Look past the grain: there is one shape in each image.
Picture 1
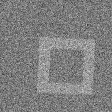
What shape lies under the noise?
square frame
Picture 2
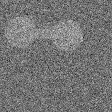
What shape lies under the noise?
dumbbell
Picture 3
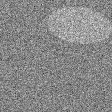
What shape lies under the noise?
ellipse
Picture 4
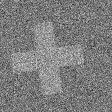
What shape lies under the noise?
cross
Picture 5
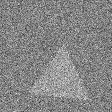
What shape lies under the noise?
triangle
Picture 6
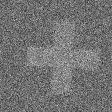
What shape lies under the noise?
cross
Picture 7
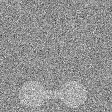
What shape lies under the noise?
dumbbell
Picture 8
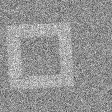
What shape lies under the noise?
square frame
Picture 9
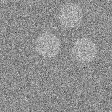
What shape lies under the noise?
three dots
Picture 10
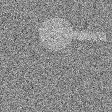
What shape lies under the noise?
lollipop
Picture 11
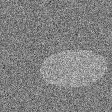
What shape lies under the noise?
ellipse
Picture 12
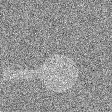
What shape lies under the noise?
lollipop
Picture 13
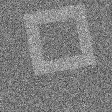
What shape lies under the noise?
square frame
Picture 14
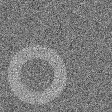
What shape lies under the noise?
ring
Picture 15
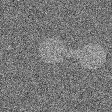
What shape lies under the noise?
dumbbell
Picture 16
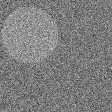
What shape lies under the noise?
disc
